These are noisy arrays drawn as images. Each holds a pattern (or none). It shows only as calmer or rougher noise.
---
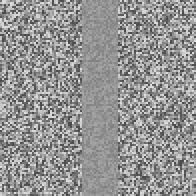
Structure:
one band of columns
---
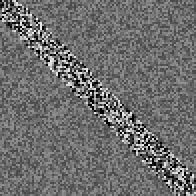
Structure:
a diagonal band
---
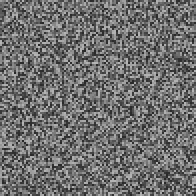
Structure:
only noise
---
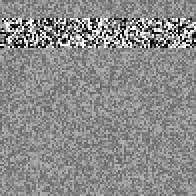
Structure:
one band of rows
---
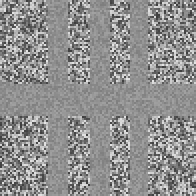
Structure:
bands of rows crossing bands of columns
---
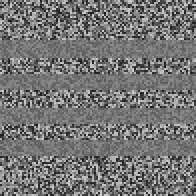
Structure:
bands of rows
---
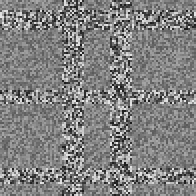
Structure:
bands of rows crossing bands of columns
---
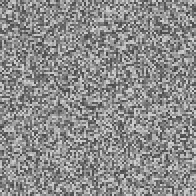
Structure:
only noise
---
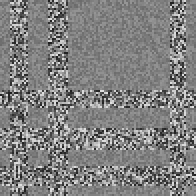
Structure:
bands of rows crossing bands of columns
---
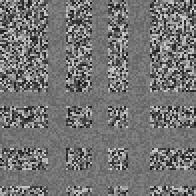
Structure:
bands of rows crossing bands of columns
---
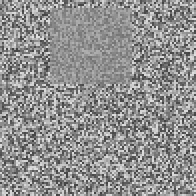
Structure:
one block
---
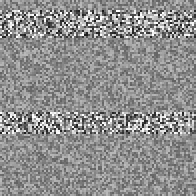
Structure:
bands of rows
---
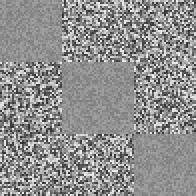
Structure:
blocks along the diagonal
